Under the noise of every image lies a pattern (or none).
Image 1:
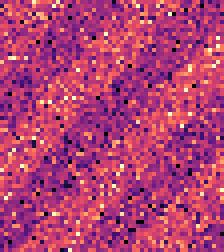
diagonal stripes
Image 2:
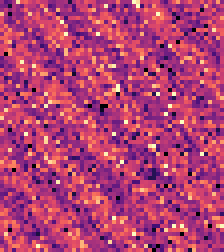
diagonal stripes
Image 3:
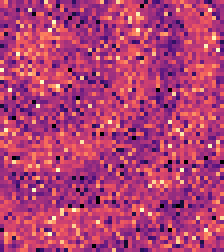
rings round one point
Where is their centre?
top left
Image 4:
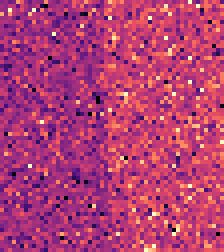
a sharp edge
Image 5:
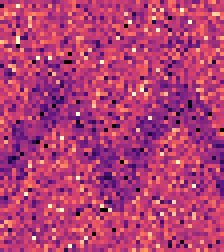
a wavy band
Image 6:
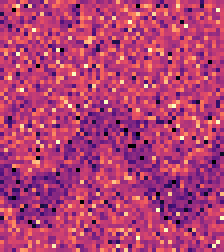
a wavy band
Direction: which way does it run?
left to right
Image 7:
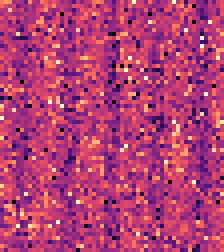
vertical stripes
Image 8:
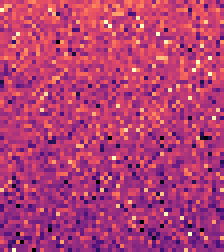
a smooth slope
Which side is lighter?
top
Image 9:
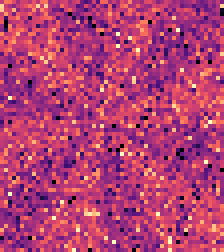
spokes from one point
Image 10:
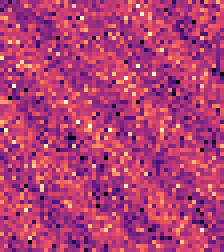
diagonal stripes
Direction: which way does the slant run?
top left to bottom right
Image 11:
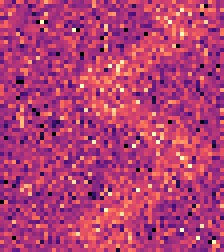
a wavy band
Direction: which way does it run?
top to bottom
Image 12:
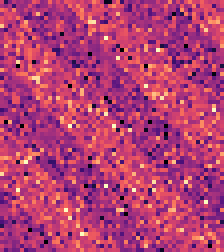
diagonal stripes
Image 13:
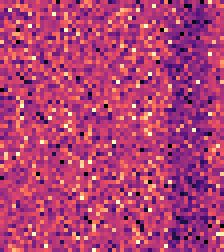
one vertical stripe
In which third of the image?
right
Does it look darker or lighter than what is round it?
darker
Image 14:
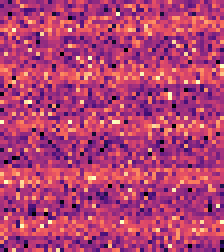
horizontal stripes
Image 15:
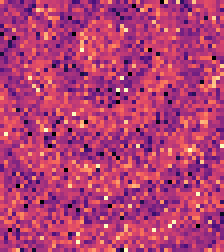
rings round one point
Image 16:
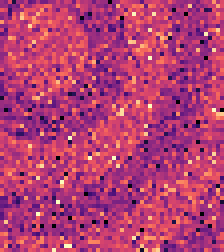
rings round one point
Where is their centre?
top left
